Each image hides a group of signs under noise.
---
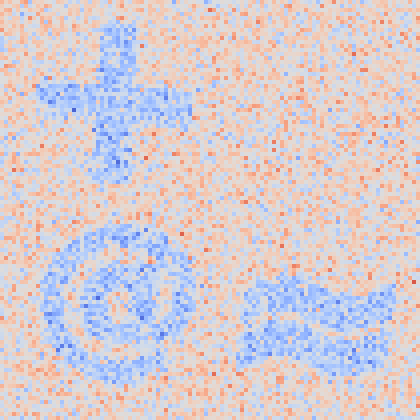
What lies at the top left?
plus sign
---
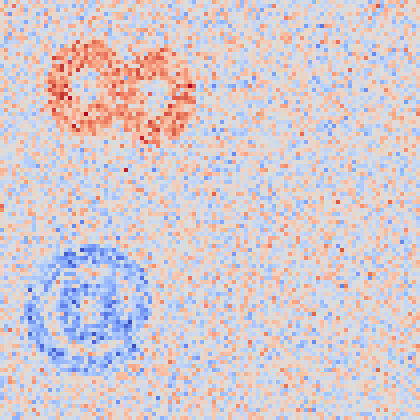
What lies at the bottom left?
at sign
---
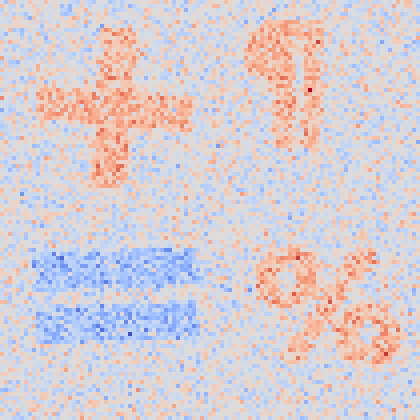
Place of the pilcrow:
top right
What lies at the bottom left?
equals sign
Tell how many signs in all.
4
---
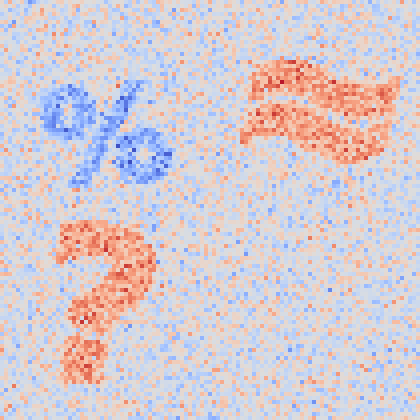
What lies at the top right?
approximately sign
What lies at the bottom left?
question mark
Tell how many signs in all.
3
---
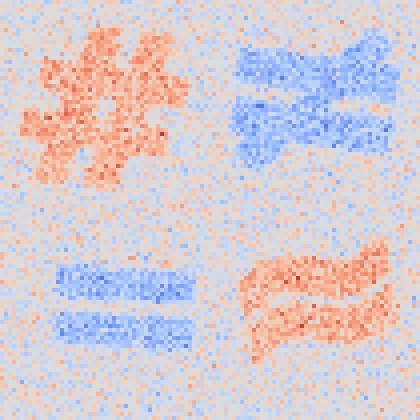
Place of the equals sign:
bottom left
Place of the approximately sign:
bottom right
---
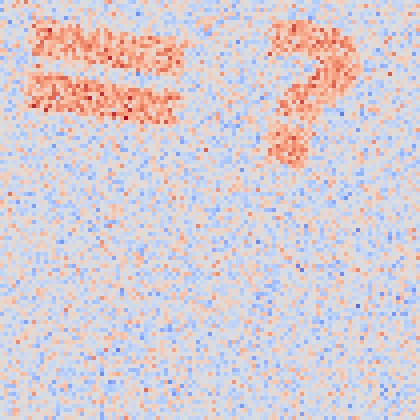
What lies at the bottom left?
nothing
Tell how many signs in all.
2
